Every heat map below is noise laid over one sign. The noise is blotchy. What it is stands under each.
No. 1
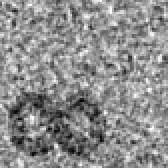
infinity sign
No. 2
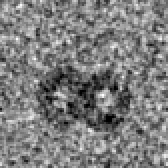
infinity sign
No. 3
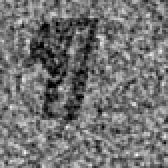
pilcrow
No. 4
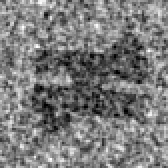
not-equal sign
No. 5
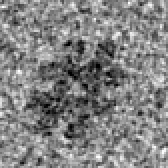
hash sign
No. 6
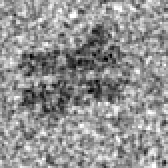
not-equal sign
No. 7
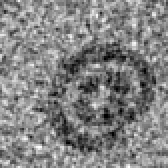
at sign
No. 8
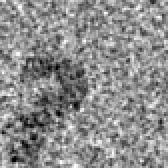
question mark
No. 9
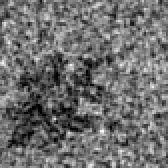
hash sign
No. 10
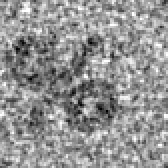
percent sign
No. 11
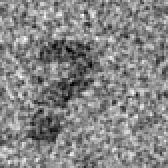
question mark
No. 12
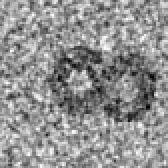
infinity sign
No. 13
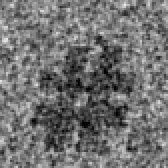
hash sign
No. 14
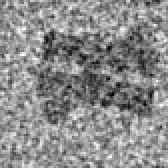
not-equal sign
